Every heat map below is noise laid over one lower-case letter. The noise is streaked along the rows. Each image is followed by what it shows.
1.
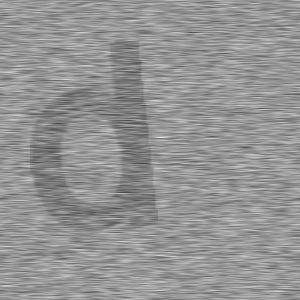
d
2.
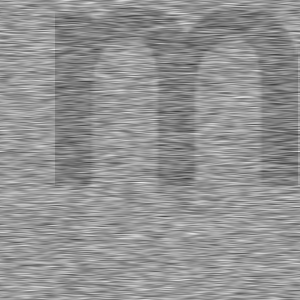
m
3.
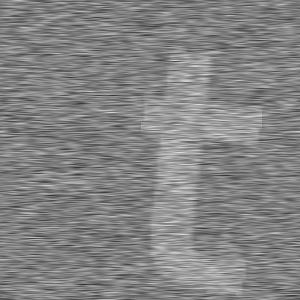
t
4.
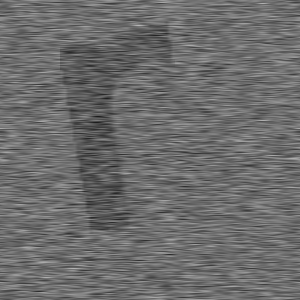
r
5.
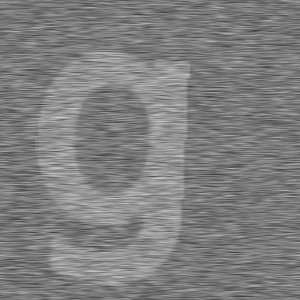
g
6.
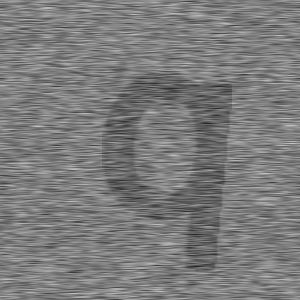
q
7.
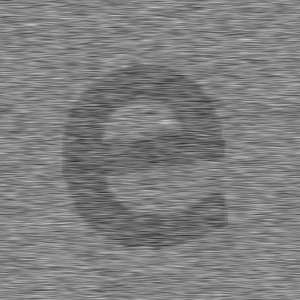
e
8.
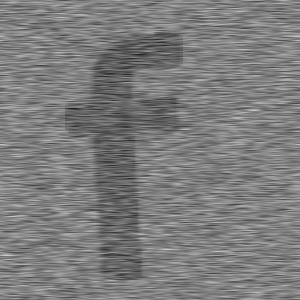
f
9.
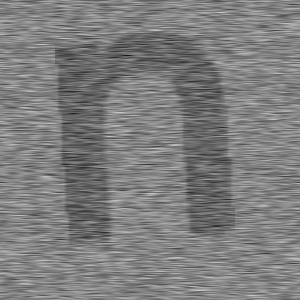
n
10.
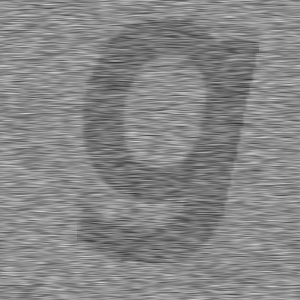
g
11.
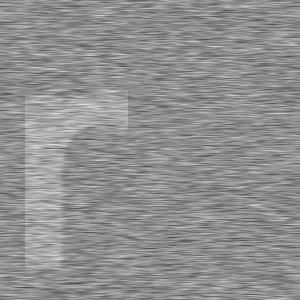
r
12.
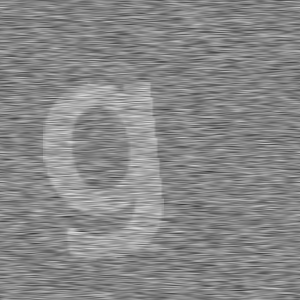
g
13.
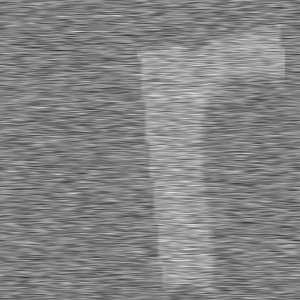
r
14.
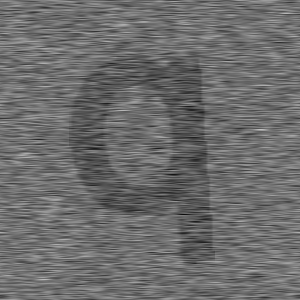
q
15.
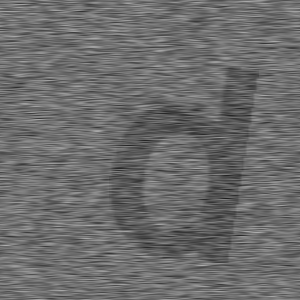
d
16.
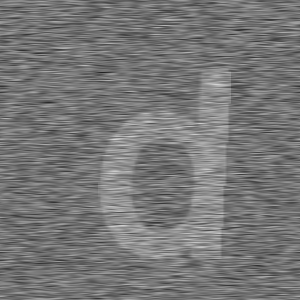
d
